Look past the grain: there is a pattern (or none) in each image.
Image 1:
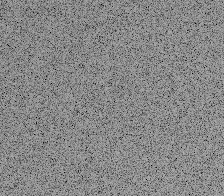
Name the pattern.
a smooth slope
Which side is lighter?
bottom right
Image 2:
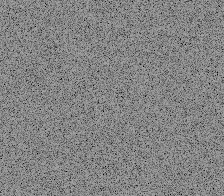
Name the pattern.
only noise
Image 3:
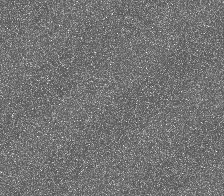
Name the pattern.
diagonal stripes
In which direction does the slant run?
bottom left to top right
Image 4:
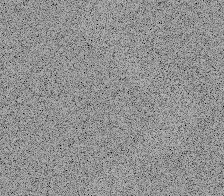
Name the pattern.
a wavy band
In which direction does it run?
top to bottom
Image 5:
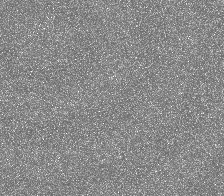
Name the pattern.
rings round one point
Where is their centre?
top left
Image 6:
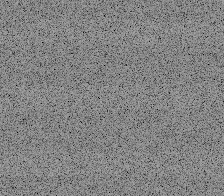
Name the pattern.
horizontal stripes
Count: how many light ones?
3
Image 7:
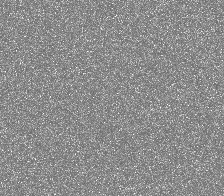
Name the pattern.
only noise
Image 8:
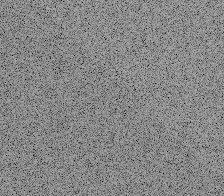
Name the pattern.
a sharp edge
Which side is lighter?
top right
